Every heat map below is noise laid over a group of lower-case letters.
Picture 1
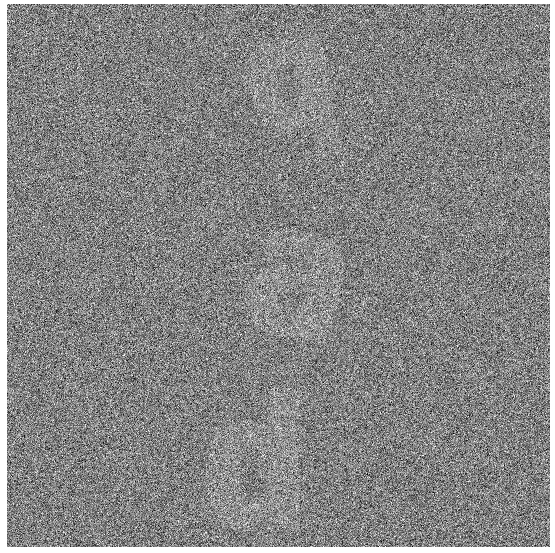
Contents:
top middle: q; centre: a; bottom middle: d
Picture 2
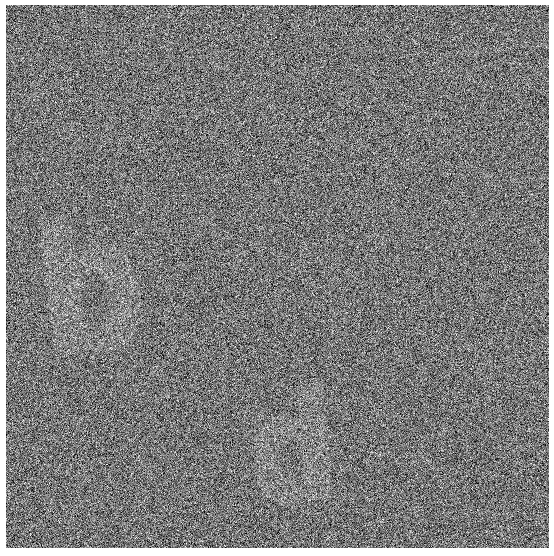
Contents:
middle left: b; bottom middle: d
